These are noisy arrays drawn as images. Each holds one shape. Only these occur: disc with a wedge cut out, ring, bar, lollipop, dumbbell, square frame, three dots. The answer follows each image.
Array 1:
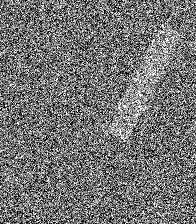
bar
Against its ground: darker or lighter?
lighter
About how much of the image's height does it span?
half
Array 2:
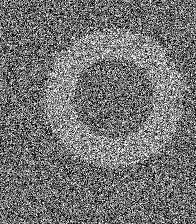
ring
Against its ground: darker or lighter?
lighter
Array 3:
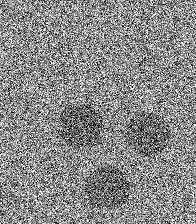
three dots
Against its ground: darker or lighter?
darker
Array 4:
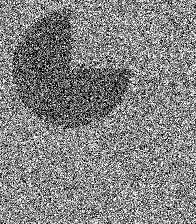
disc with a wedge cut out
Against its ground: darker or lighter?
darker
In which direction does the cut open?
up and right
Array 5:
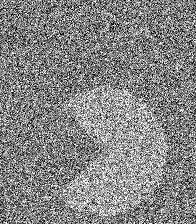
disc with a wedge cut out
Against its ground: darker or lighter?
lighter
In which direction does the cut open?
left
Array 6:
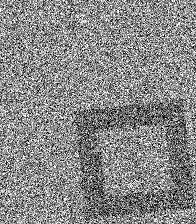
square frame
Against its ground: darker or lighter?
darker
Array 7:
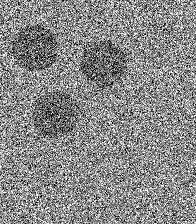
three dots
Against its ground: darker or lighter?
darker
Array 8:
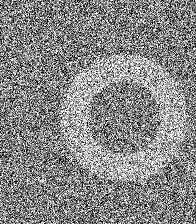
ring
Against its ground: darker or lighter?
lighter
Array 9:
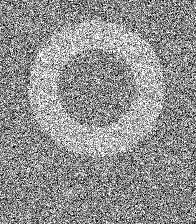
ring
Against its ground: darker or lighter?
lighter
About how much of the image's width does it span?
two thirds
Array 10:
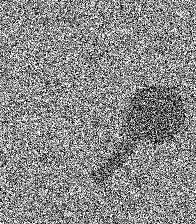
lollipop
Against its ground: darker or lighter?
darker
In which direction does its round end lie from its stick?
up and right
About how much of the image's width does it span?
half
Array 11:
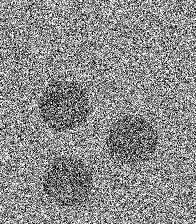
three dots
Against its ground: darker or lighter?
darker
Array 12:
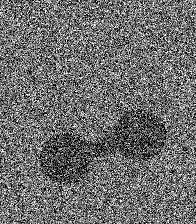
dumbbell
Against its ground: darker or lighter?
darker
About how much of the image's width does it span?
two thirds
